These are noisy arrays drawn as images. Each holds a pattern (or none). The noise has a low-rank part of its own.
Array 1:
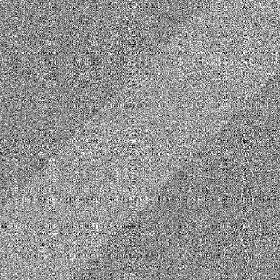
a diagonal band
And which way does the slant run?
bottom left to top right
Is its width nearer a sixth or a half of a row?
a half
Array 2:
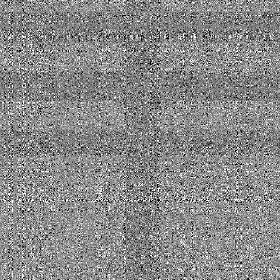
bands of rows crossing bands of columns
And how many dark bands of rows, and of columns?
3 and 1
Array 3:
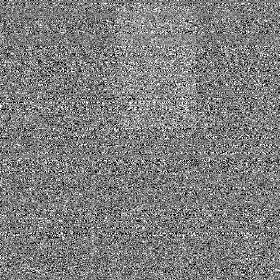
one block
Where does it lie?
top middle
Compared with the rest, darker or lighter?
lighter
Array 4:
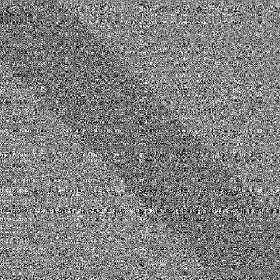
a diagonal band
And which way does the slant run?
top left to bottom right
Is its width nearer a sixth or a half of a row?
a half
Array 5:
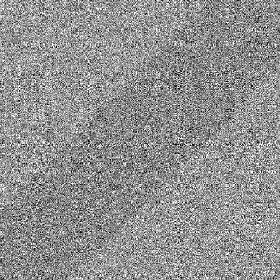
a diagonal band
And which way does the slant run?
bottom left to top right
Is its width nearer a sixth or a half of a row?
a half
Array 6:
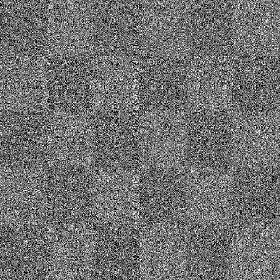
a checkerboard
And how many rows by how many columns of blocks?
5 by 6
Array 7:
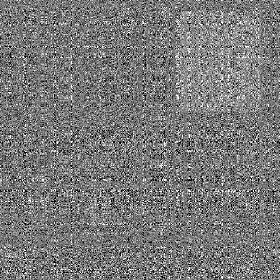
one block
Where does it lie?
top right
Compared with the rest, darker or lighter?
lighter
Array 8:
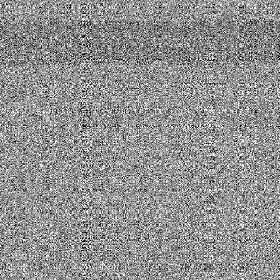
one band of rows
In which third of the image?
top
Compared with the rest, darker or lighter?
darker
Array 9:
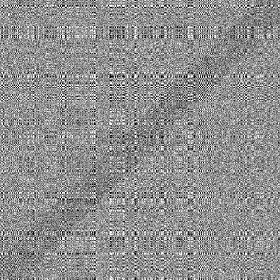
a diagonal band
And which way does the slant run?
bottom left to top right
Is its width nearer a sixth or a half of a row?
a sixth
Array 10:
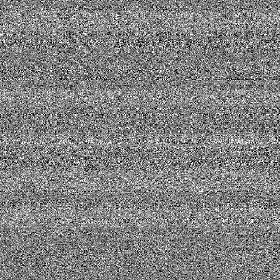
bands of rows
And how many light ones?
5
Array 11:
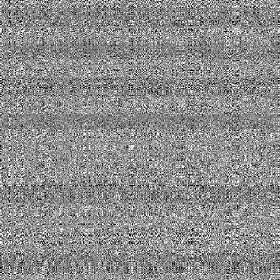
bands of rows
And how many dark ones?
6
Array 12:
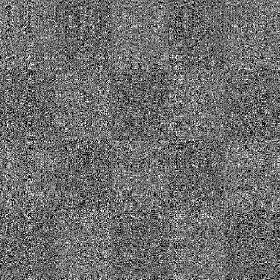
a checkerboard
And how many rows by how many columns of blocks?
4 by 5
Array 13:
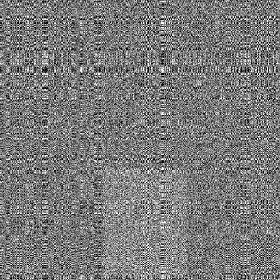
one block
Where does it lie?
bottom middle
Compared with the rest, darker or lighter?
lighter
